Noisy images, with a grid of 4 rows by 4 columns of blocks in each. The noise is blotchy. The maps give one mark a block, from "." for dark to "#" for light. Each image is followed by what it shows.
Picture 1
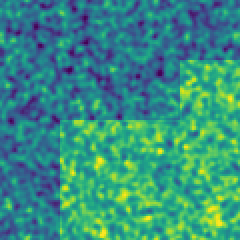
. . . .
. . . #
. # # #
. # # #
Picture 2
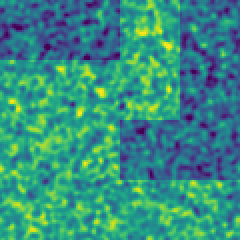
. . # .
# # # .
# # . .
# # # #
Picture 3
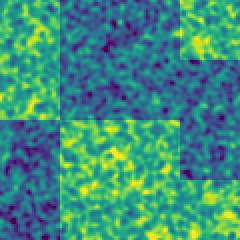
# . . #
# . . .
. # # .
. # # #
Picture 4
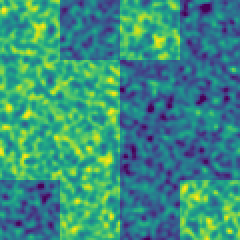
# . # .
# # . .
# # . .
. # . #
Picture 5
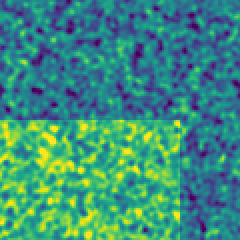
. . . .
. . . .
# # # .
# # # .
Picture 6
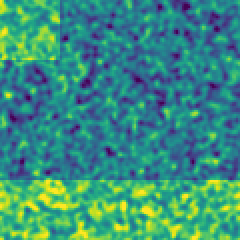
# . . .
. . . .
. . . .
# # # #
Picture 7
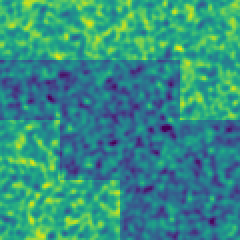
# # # #
. . . #
# . . .
# # . .
